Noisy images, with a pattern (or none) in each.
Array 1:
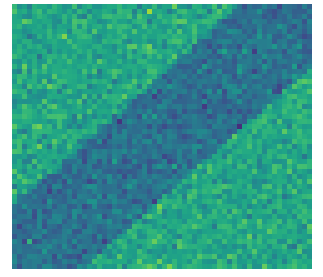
a diagonal band
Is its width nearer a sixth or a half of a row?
a half
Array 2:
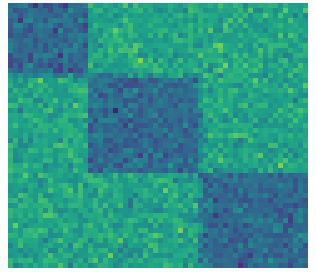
blocks along the diagonal
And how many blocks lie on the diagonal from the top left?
3
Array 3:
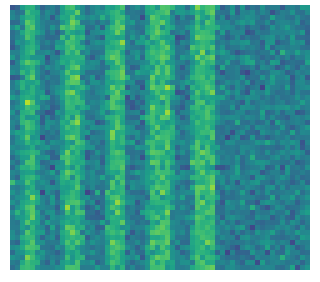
bands of columns
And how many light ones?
5
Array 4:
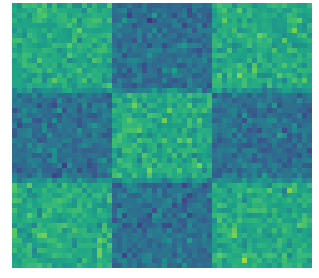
a checkerboard
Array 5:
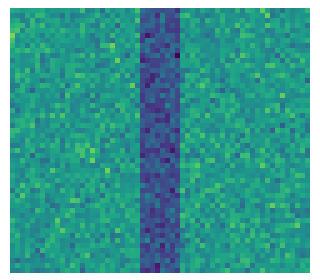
one band of columns
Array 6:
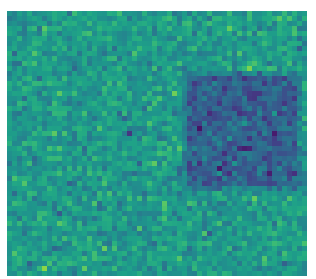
one block
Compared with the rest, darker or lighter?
darker
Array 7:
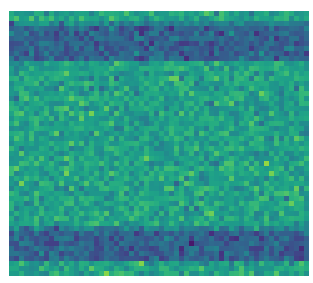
bands of rows
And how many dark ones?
2
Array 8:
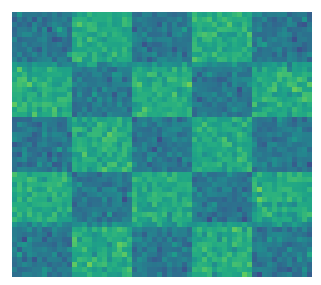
a checkerboard
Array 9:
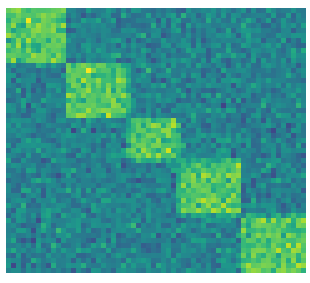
blocks along the diagonal
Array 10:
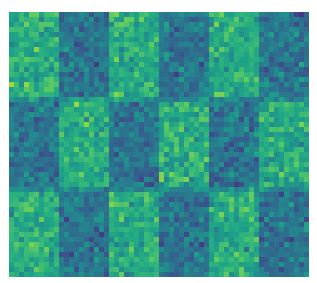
a checkerboard
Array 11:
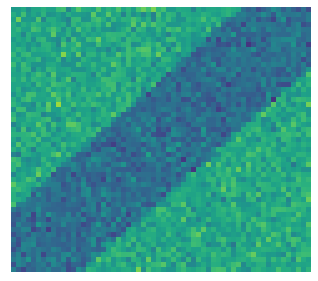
a diagonal band
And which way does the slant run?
bottom left to top right
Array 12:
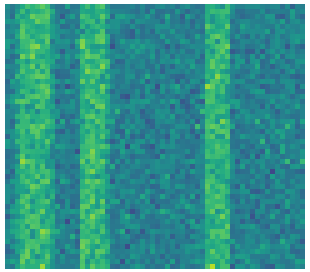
bands of columns
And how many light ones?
3
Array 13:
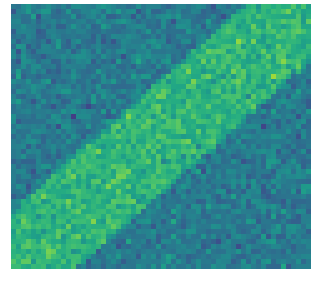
a diagonal band
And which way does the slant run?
bottom left to top right
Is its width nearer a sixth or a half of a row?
a half
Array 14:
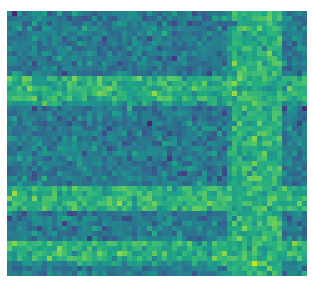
bands of rows crossing bands of columns
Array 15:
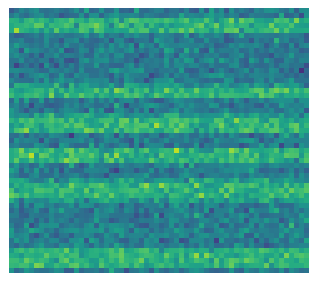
bands of rows
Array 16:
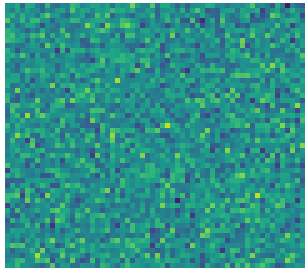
only noise
